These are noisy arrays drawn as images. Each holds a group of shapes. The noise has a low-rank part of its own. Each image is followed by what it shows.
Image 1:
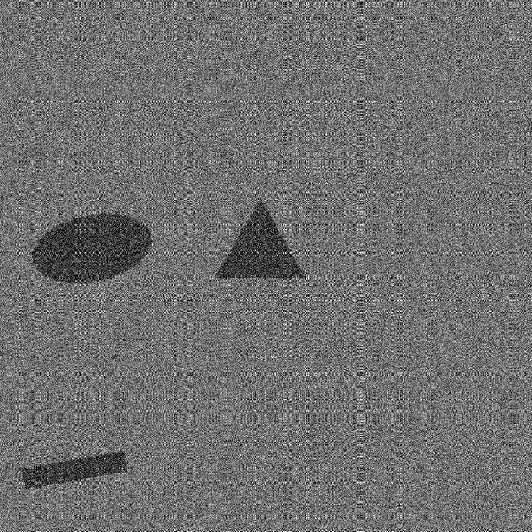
middle left: ellipse; centre: triangle; bottom left: bar
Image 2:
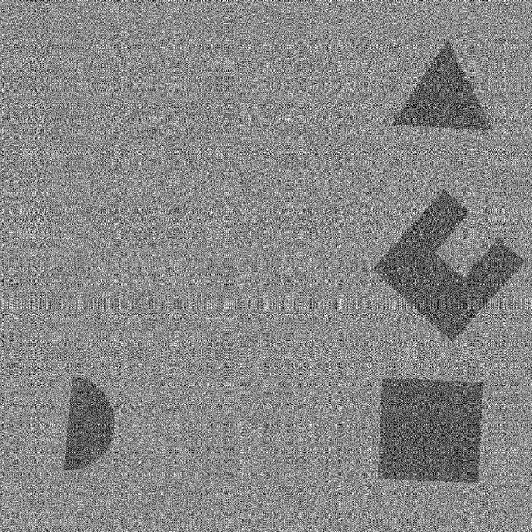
top right: triangle; middle right: square with a notch; bottom left: half disc; bottom right: square
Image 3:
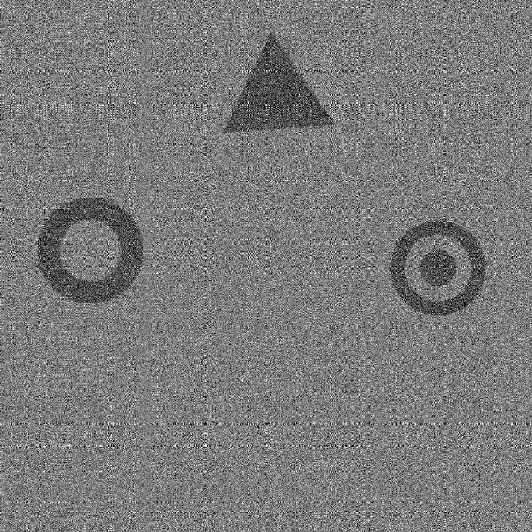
top middle: triangle; middle left: ring; middle right: bullseye
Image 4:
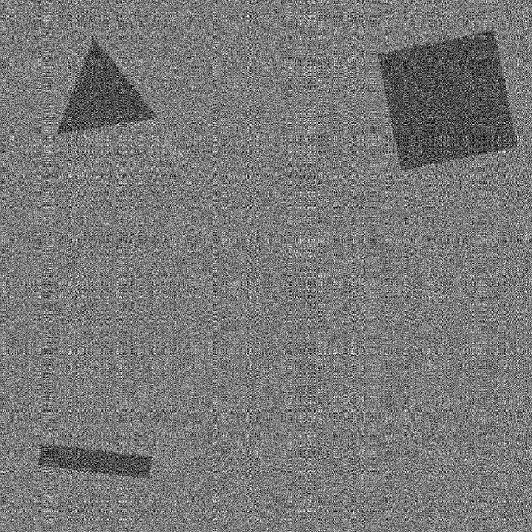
top left: triangle; top right: square; bottom left: bar
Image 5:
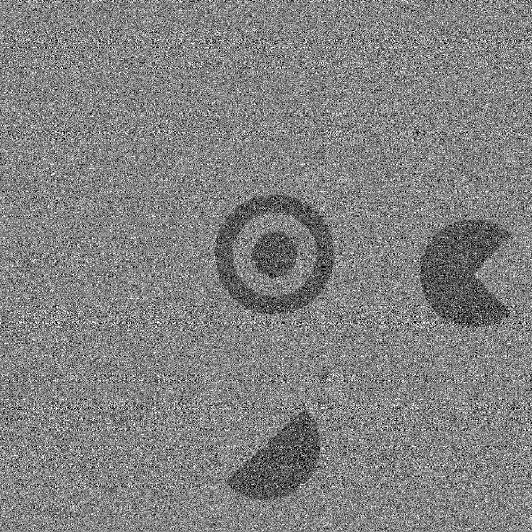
centre: bullseye; middle right: disc with a wedge cut out; bottom middle: half disc
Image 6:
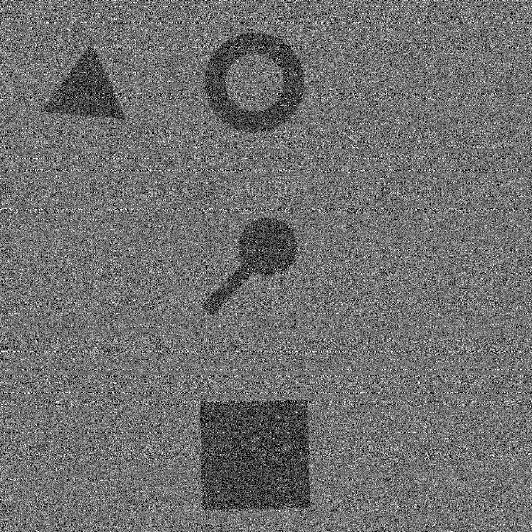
top left: triangle; top middle: ring; centre: lollipop; bottom middle: square
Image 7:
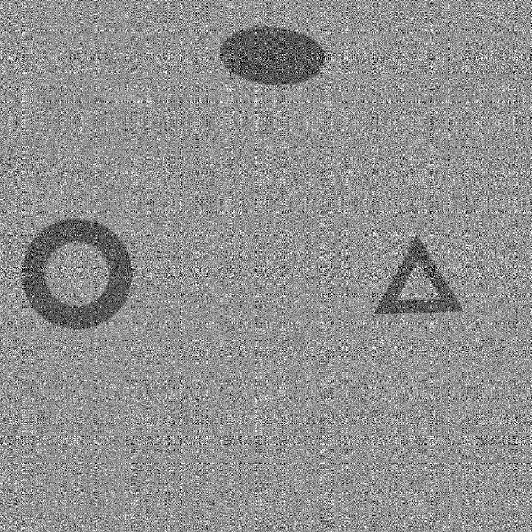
top middle: ellipse; middle left: ring; middle right: triangle frame
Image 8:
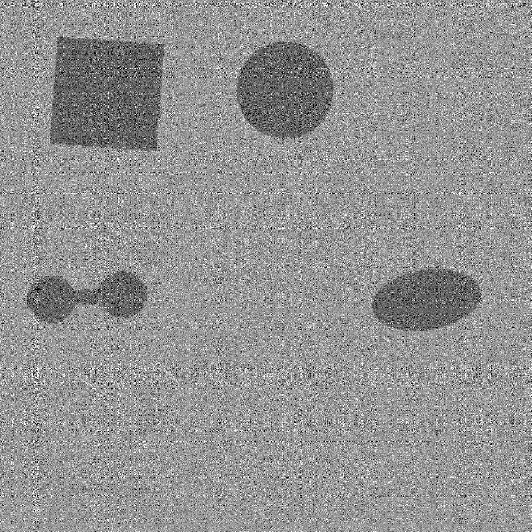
top left: square; top middle: disc; middle left: dumbbell; middle right: ellipse
